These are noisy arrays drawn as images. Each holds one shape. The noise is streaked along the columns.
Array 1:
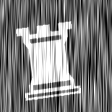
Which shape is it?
chess rook
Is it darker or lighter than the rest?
lighter
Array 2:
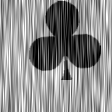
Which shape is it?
club
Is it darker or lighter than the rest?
darker
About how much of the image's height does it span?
two thirds
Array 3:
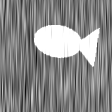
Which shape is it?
fish
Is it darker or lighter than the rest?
lighter
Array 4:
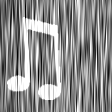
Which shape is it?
pair of musical notes
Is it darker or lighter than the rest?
lighter
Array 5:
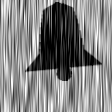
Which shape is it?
bell
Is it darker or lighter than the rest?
darker
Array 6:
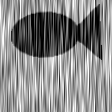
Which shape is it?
fish
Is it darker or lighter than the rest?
darker
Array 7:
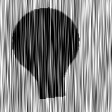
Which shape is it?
light bulb
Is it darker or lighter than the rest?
darker
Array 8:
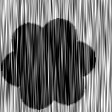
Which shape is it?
flower
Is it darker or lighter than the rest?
darker
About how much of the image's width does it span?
nearly all
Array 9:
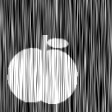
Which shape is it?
apple
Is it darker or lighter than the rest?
lighter
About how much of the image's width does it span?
two thirds
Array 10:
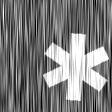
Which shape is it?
asterisk
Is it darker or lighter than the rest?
lighter
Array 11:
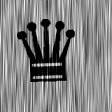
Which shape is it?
chess queen
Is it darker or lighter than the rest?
darker
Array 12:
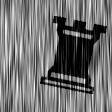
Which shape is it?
chess rook
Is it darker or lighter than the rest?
darker
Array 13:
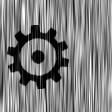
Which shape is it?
gear
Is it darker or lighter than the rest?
darker
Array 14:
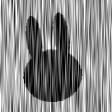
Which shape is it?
rabbit's head
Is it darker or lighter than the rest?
darker
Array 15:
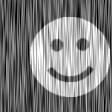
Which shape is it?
smiling face
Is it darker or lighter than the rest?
lighter
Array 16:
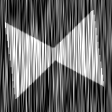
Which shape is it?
bow tie
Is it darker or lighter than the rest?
lighter
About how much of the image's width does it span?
nearly all
